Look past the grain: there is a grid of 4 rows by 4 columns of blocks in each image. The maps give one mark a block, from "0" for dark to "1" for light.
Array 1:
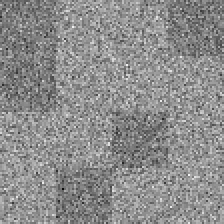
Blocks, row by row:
0 1 1 0
0 1 1 1
1 1 0 1
1 0 1 1
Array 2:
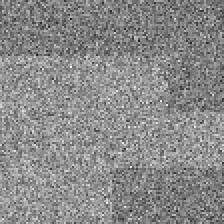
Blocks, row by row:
0 0 0 0
1 1 1 0
1 1 1 1
1 1 0 0
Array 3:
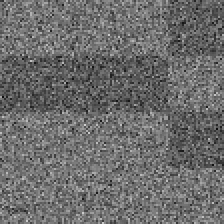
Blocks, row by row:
1 1 1 0
0 0 0 1
1 1 1 0
1 1 1 1
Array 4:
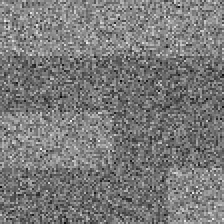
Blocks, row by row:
1 1 1 1
0 0 0 0
1 1 0 0
0 0 0 1
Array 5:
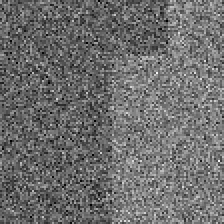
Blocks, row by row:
0 0 0 1
0 0 1 1
0 0 1 1
0 0 1 1
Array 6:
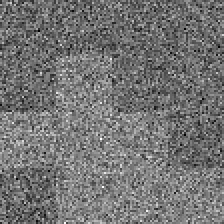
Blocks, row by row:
0 0 0 0
0 1 0 0
1 1 1 0
0 1 1 1
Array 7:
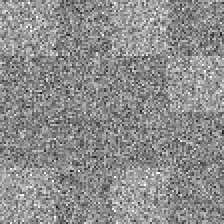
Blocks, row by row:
1 0 1 0
0 0 0 1
0 0 0 0
1 0 1 0
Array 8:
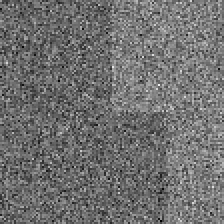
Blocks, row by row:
0 0 1 1
0 0 1 1
0 0 0 1
0 0 0 1
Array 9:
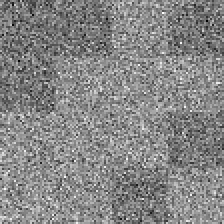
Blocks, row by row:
0 0 1 0
0 1 1 1
1 1 1 0
1 1 0 1
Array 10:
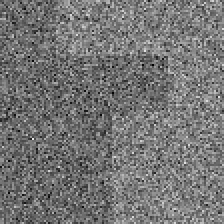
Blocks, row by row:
0 1 1 1
0 0 0 1
0 0 1 1
0 0 1 1
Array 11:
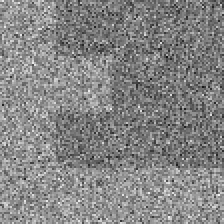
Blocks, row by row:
1 0 0 0
1 1 0 0
1 0 0 0
1 1 1 1
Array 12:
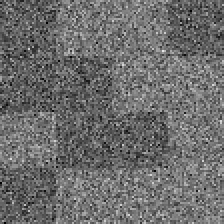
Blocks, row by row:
0 1 1 0
0 0 1 1
1 0 0 1
0 1 1 1
